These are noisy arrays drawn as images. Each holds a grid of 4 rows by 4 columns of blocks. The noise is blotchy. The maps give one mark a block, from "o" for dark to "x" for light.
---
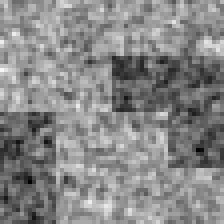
x x x x
x x o o
o x x o
o x x x
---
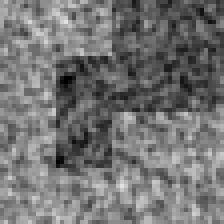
x x o o
x o o o
x o x x
x x x x
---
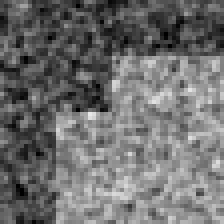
o o o o
o o x x
o x x x
o x x x
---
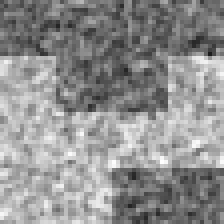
o o o o
x o o x
x x x x
x x o o
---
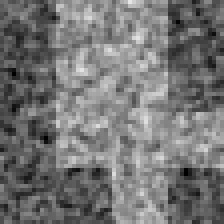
o x x o
o x x o
o x x x
o o x o
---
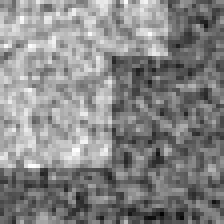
x x x o
x x o o
x x o o
o o o o
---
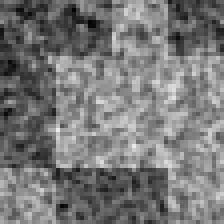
o o x o
o x x x
o x x x
x o o x
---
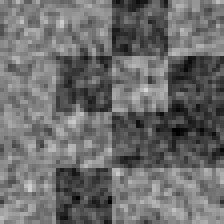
x x o x
x o x o
x x o o
x o x x
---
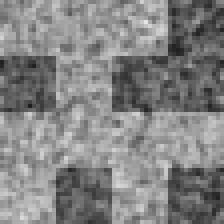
x x x o
o x o o
x x x x
x o x o
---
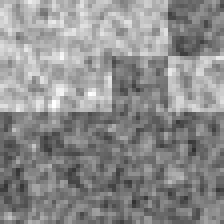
x x x o
x x o x
o o o o
o o o o
